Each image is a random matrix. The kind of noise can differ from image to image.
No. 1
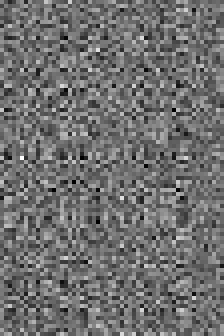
low rank plus noise
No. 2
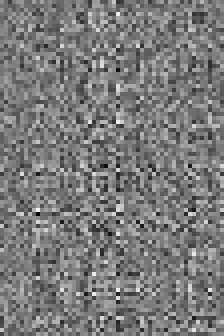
low rank plus noise
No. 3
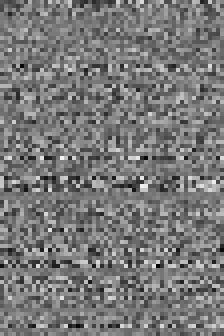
rows of uneven size
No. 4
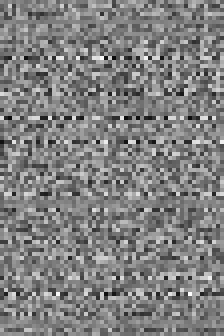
rows of uneven size
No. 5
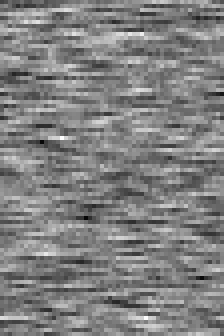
streaked along the rows
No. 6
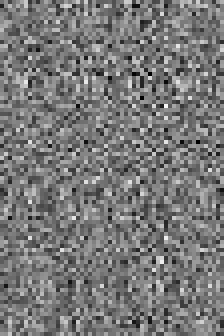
low rank plus noise
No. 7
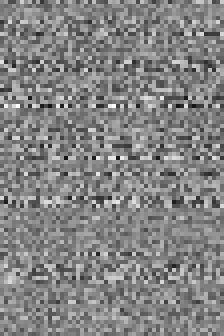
rows of uneven size
